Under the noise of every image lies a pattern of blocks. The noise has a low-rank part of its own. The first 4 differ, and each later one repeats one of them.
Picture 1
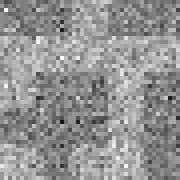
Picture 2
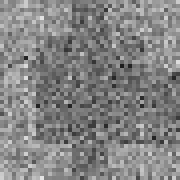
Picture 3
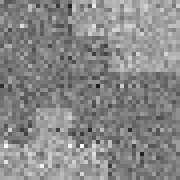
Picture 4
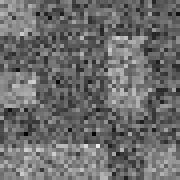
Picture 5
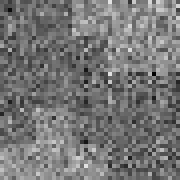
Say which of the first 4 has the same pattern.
3
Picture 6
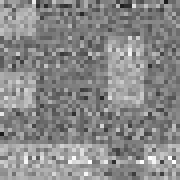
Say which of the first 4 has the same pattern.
4
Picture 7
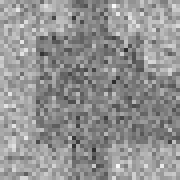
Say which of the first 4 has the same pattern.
2
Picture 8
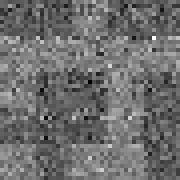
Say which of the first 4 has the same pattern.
1
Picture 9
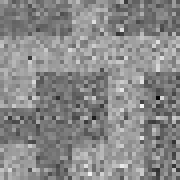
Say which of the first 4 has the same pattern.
1
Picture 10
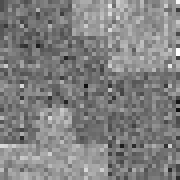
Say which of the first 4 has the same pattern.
3
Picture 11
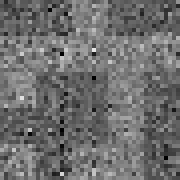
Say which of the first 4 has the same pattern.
1
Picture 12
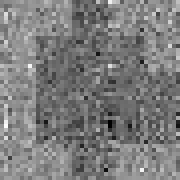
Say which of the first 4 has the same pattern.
2
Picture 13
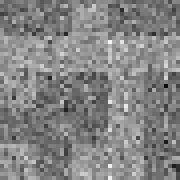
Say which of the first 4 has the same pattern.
1
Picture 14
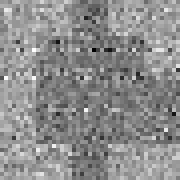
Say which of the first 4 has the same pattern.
2
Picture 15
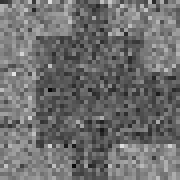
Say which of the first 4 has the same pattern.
2
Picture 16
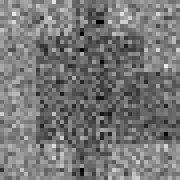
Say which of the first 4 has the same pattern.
2
